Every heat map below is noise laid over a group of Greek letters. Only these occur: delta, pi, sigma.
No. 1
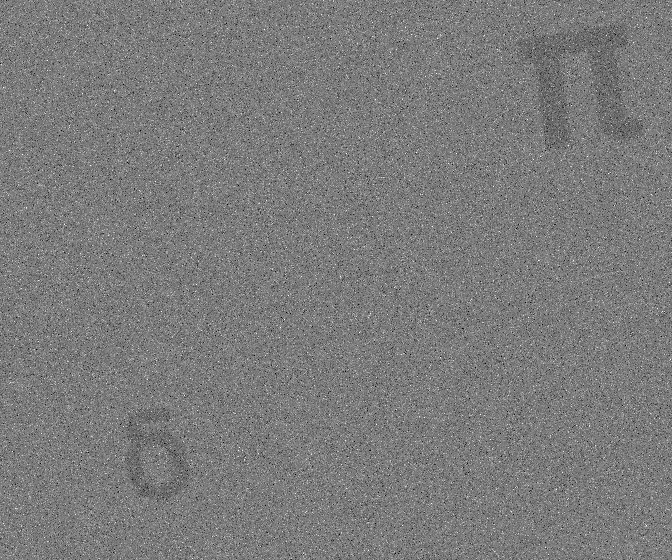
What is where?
top right: dark pi; bottom left: dark delta
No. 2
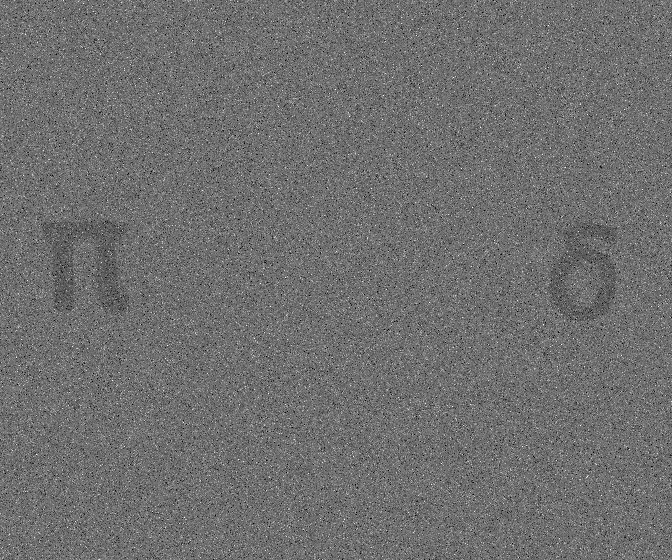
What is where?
middle left: dark pi; middle right: dark delta
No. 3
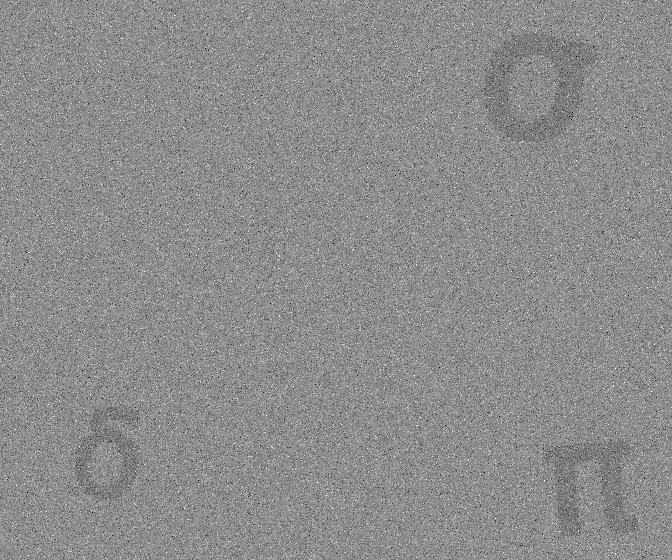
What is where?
top right: dark sigma; bottom left: dark delta; bottom right: dark pi
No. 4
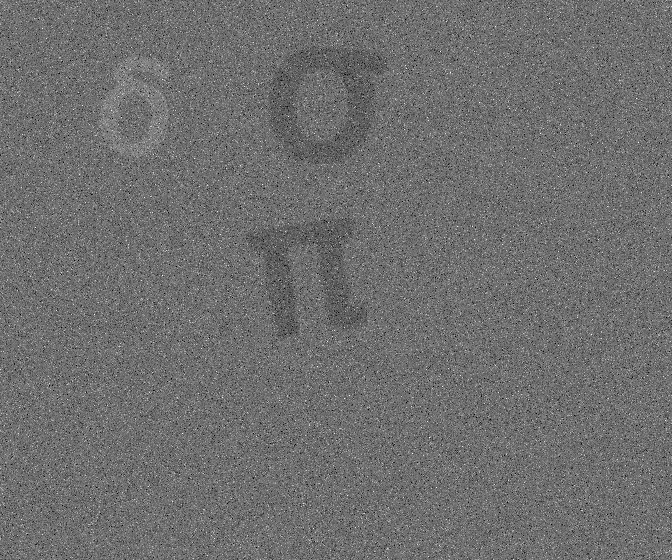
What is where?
top left: light delta; top middle: dark sigma; centre: dark pi
